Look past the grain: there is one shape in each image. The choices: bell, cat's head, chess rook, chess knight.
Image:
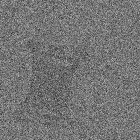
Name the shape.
chess rook
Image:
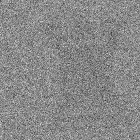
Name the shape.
chess rook
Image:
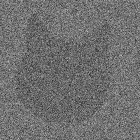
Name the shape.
cat's head
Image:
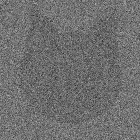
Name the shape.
cat's head
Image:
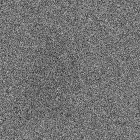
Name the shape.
chess knight
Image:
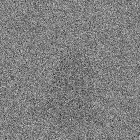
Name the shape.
bell
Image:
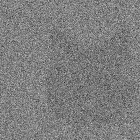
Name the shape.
cat's head
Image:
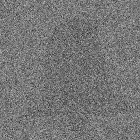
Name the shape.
bell
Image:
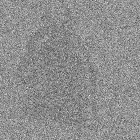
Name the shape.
chess knight
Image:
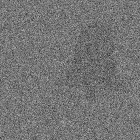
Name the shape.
bell
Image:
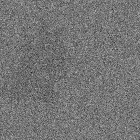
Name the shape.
chess knight
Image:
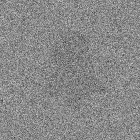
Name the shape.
bell
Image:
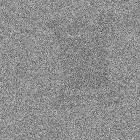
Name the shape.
chess rook
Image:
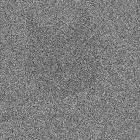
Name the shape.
cat's head
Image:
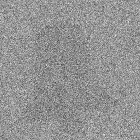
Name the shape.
bell
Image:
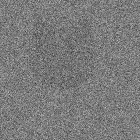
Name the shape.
cat's head
